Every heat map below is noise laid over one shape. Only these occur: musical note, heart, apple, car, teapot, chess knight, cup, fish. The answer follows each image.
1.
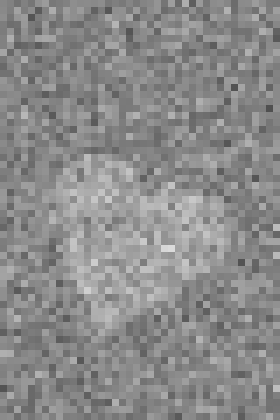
heart
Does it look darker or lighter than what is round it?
lighter
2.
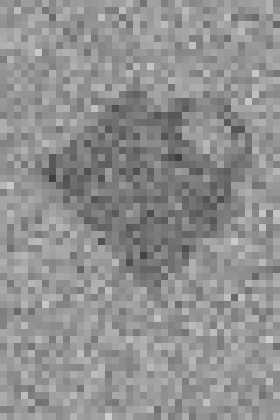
cup
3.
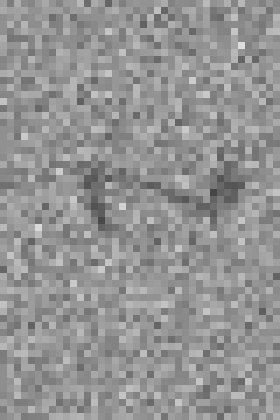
musical note
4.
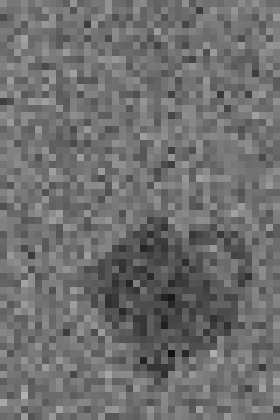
cup
